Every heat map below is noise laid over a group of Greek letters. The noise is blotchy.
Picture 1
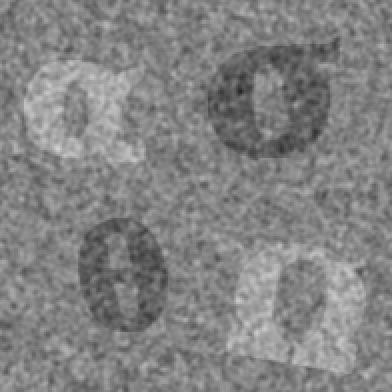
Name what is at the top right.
sigma
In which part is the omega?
bottom right
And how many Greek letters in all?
4
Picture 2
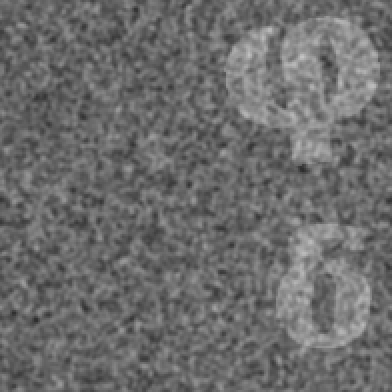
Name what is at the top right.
phi
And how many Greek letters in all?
2
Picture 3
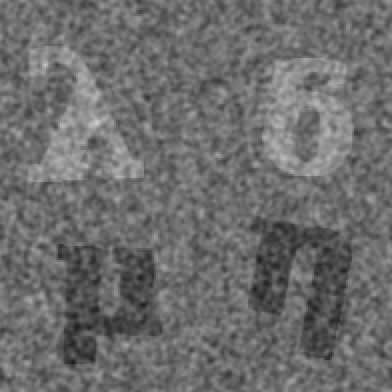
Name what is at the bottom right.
eta
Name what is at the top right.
delta
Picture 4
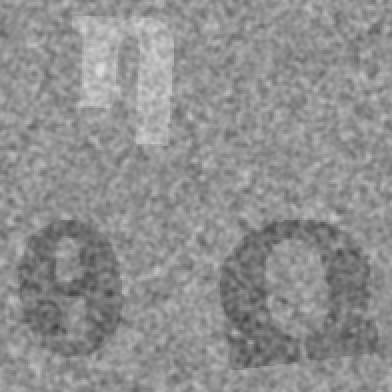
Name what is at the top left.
eta
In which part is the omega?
bottom right
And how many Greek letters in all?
3
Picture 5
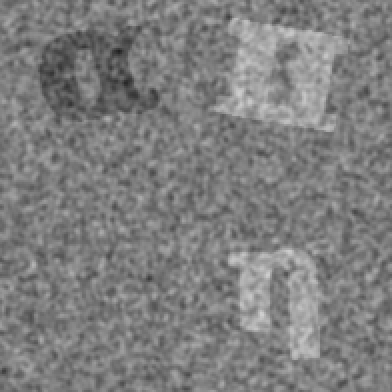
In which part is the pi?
top right
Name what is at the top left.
alpha
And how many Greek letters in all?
3
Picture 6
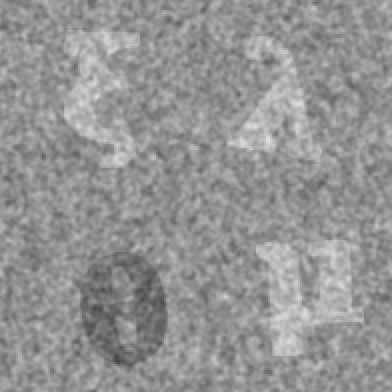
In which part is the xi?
top left
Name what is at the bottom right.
mu
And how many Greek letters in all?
4
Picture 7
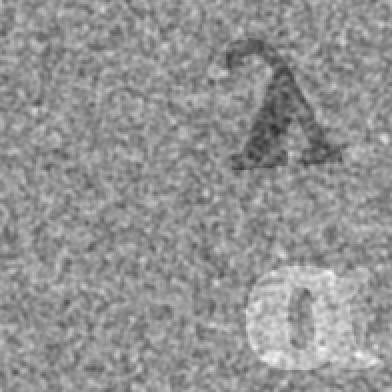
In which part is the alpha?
bottom right
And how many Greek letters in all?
2
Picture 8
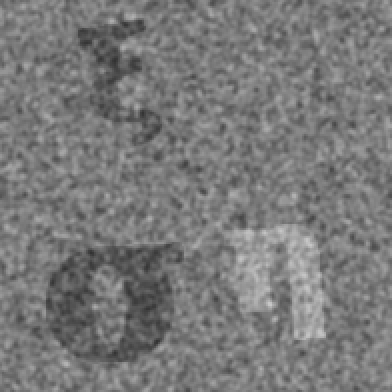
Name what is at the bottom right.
eta
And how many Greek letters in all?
3
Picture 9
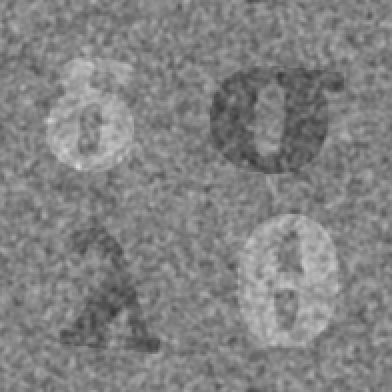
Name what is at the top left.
delta
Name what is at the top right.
sigma
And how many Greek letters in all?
4
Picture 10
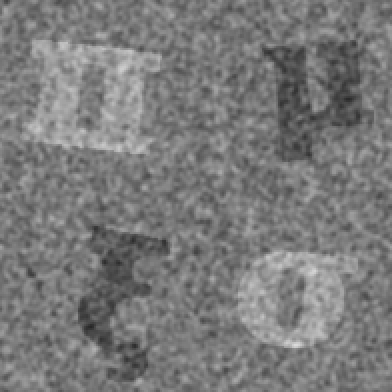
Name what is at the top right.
mu
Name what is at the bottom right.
sigma
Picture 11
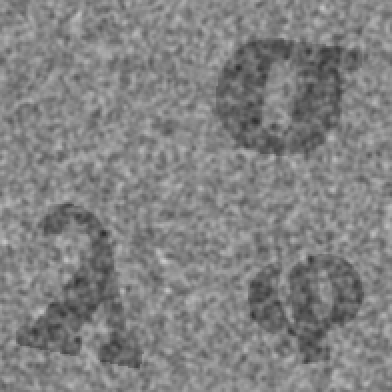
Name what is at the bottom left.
lambda
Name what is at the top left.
nothing
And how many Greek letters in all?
3
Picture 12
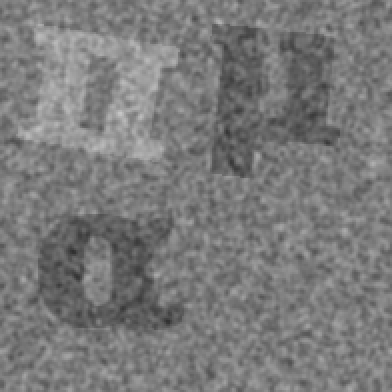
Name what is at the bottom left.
alpha
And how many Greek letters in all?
3
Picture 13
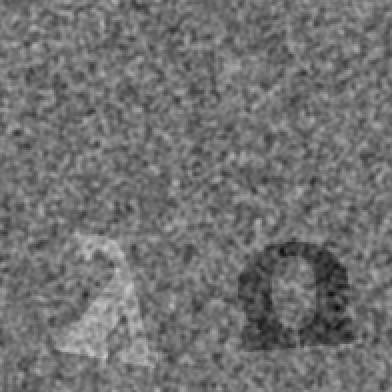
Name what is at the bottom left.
lambda
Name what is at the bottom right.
omega
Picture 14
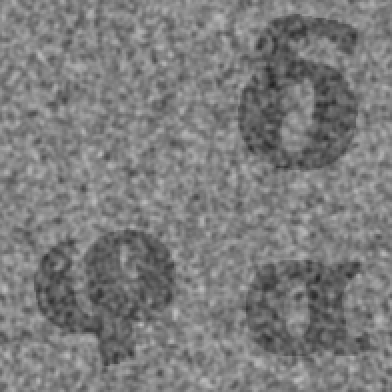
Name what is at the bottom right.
alpha
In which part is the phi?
bottom left
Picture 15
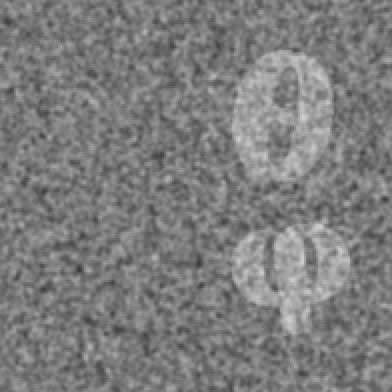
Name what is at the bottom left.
nothing
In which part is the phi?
bottom right
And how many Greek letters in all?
2
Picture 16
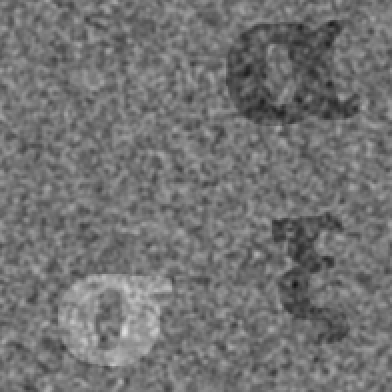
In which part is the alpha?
top right
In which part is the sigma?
bottom left
